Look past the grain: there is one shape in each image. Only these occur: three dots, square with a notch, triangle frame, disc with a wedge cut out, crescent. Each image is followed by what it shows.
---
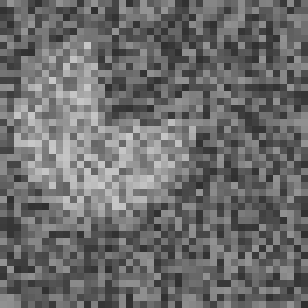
light disc with a wedge cut out
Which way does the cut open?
up and right
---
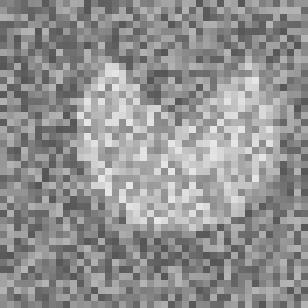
light disc with a wedge cut out
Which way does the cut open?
up
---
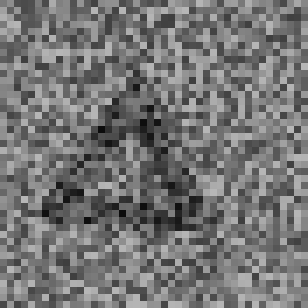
dark triangle frame
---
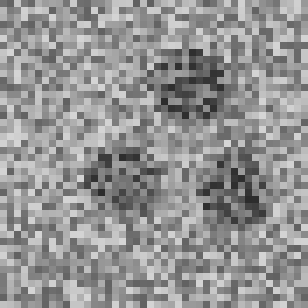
dark three dots
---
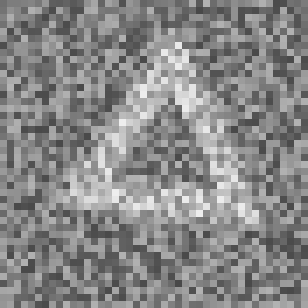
light triangle frame
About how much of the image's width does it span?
two thirds
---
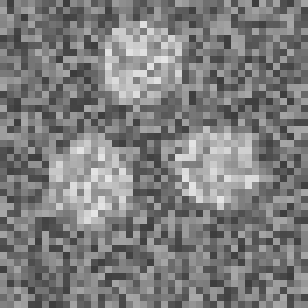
light three dots
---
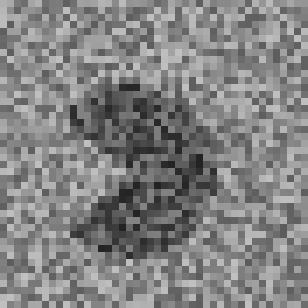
dark disc with a wedge cut out
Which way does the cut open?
left
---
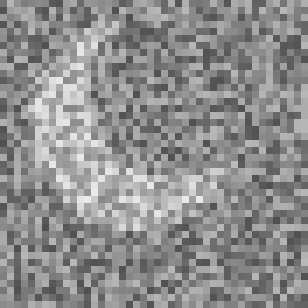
light crescent
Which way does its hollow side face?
up and right
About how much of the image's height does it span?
two thirds
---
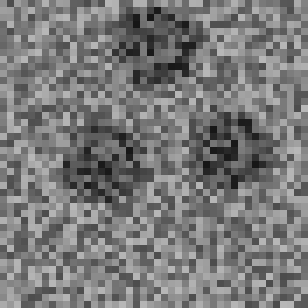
dark three dots
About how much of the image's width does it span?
two thirds
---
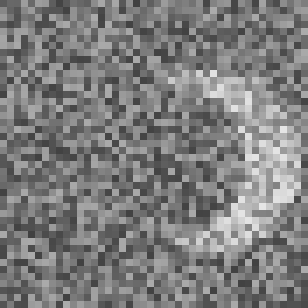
light crescent
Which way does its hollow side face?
left
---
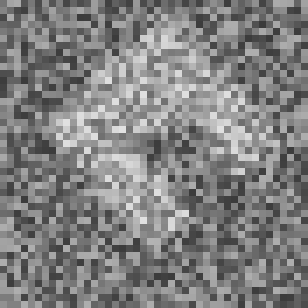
light square with a notch
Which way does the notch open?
down and right
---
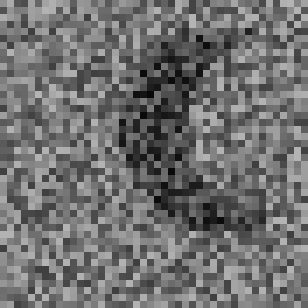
dark crescent
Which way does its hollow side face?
right
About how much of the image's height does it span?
two thirds
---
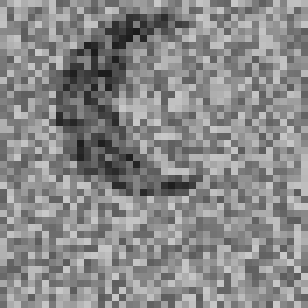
dark crescent
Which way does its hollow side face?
right
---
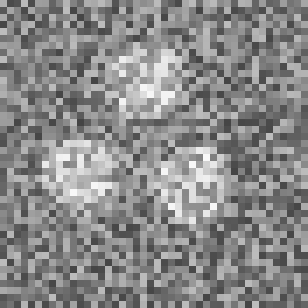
light three dots
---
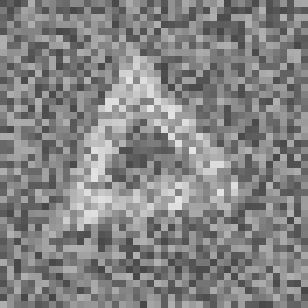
light triangle frame
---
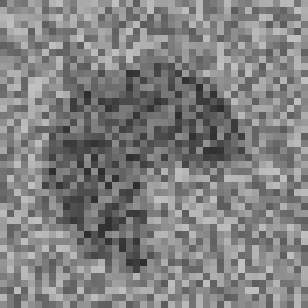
dark disc with a wedge cut out
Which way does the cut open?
down and right
